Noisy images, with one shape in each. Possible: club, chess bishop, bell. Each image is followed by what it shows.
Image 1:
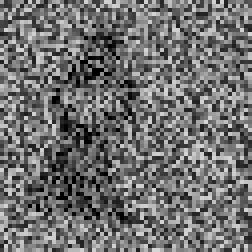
chess bishop
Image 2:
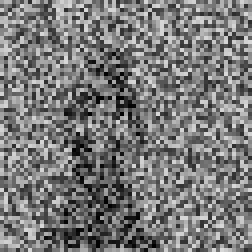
chess bishop
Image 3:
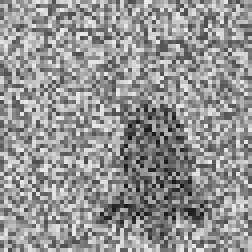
bell
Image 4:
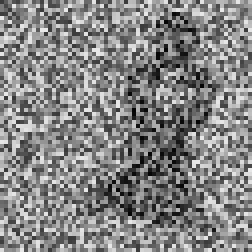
chess bishop
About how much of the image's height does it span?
nearly all
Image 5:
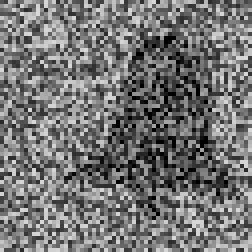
bell
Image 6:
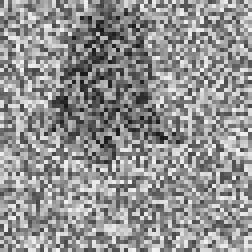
bell
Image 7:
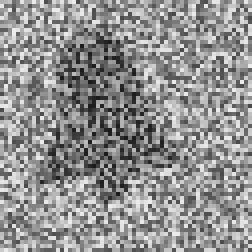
bell
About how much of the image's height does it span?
two thirds
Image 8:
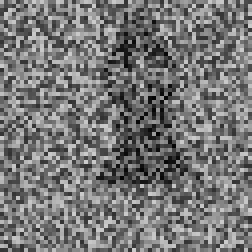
chess bishop
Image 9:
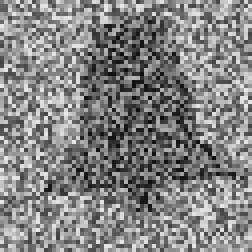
bell
